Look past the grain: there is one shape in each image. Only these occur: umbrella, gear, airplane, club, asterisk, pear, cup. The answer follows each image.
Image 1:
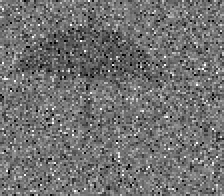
umbrella
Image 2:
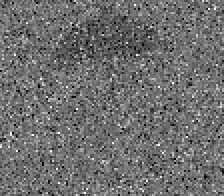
umbrella
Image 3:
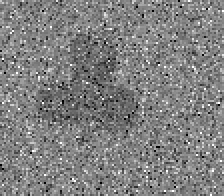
club
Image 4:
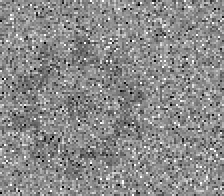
gear
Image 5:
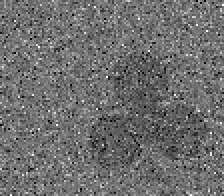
club
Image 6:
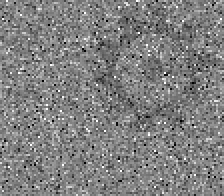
gear
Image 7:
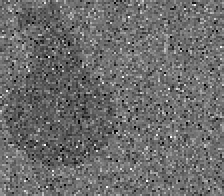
pear
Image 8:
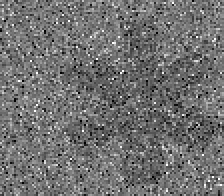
asterisk
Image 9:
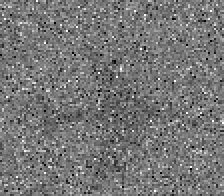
airplane
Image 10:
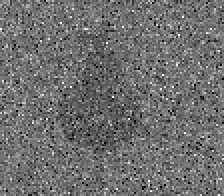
pear
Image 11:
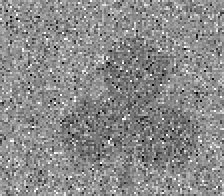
club
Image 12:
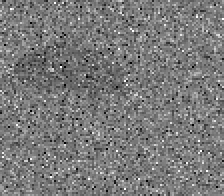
umbrella
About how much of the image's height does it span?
two thirds
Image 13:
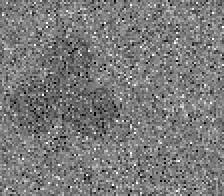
club
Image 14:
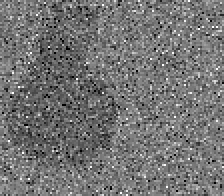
pear
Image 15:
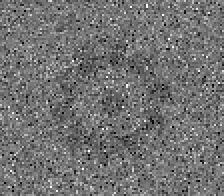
gear
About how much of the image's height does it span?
two thirds
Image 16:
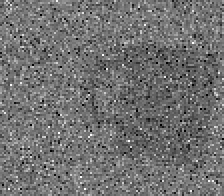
cup
